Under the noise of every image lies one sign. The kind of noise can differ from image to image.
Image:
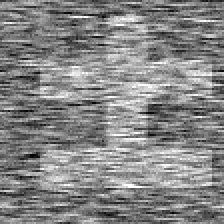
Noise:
streaked along the rows
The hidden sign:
plus-minus sign
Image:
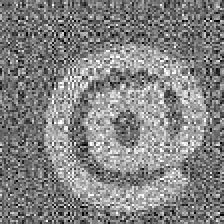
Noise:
low rank plus noise
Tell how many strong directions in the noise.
one
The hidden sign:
at sign
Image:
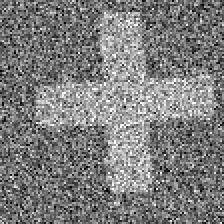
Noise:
independent entries
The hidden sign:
plus sign
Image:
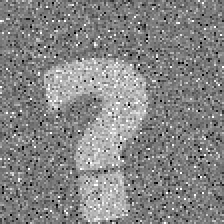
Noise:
heavy tails
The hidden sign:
question mark
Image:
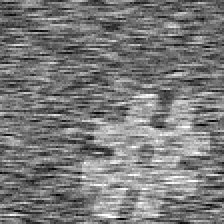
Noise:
streaked along the rows
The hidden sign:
hash sign
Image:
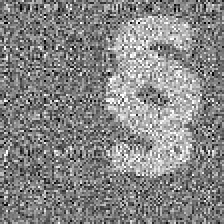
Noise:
low rank plus noise
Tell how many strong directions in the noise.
five to eight
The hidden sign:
section sign
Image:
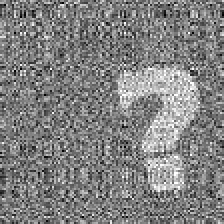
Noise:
low rank plus noise
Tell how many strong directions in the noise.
two
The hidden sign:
question mark
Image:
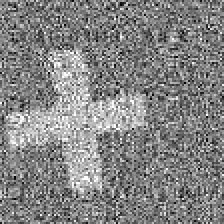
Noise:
low rank plus noise
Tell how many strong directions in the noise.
five to eight
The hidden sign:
plus sign
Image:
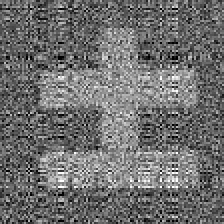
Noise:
low rank plus noise
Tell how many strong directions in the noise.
one
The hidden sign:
plus-minus sign
